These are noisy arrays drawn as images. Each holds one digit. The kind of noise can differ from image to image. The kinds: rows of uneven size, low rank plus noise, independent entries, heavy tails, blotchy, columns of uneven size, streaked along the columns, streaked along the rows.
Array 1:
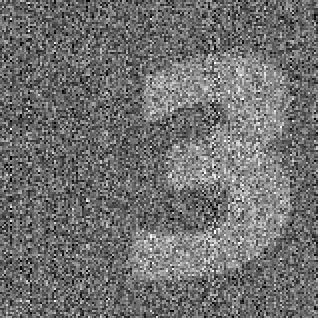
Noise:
columns of uneven size
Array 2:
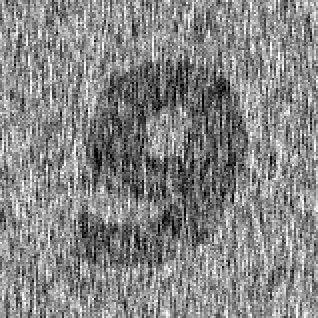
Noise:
streaked along the columns
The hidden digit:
9
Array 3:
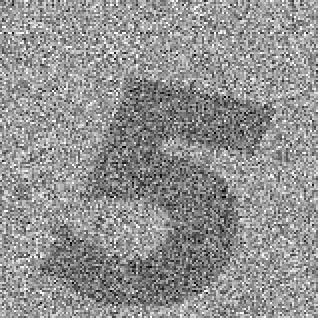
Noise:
low rank plus noise
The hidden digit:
5
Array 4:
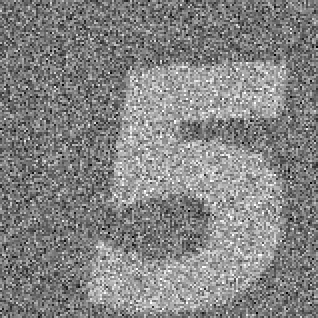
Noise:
independent entries
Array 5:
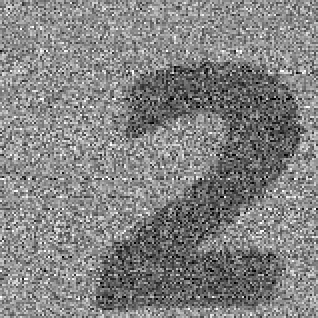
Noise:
rows of uneven size
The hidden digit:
2
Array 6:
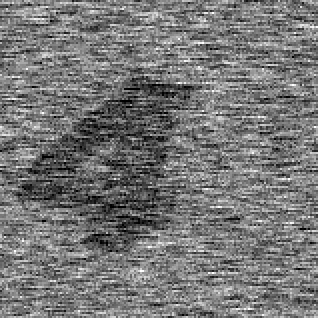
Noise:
streaked along the rows
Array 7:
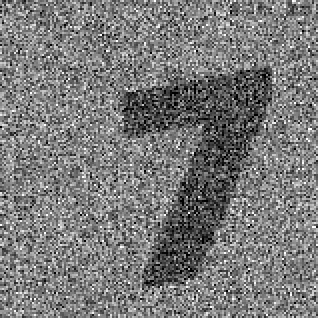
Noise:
low rank plus noise
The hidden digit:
7
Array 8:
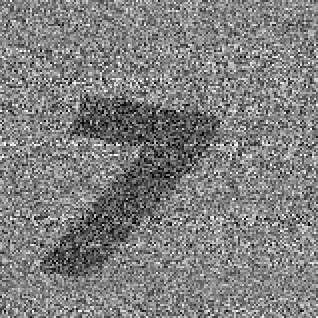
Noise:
rows of uneven size
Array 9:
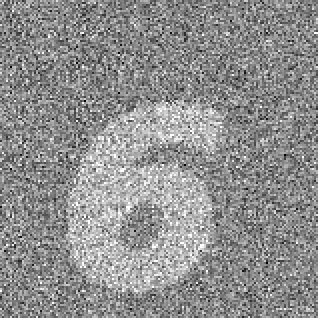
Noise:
low rank plus noise
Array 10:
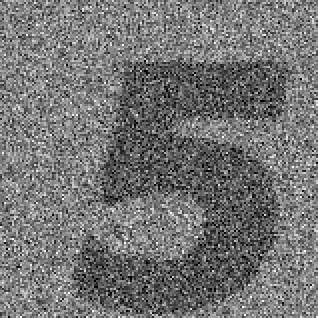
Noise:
independent entries
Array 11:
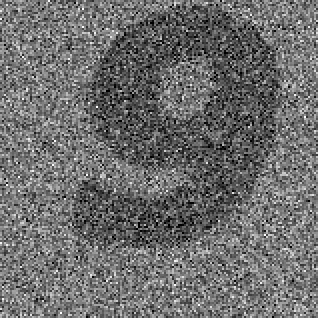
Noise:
independent entries
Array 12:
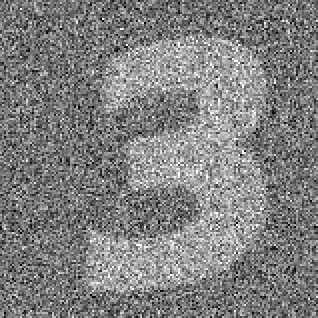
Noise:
low rank plus noise
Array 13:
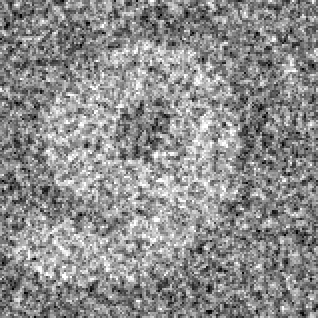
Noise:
blotchy
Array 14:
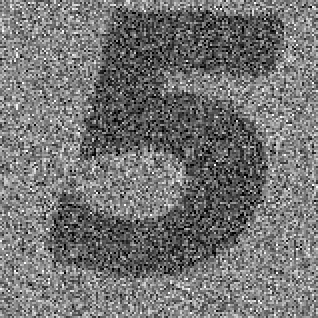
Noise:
low rank plus noise
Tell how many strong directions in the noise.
one
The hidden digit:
5
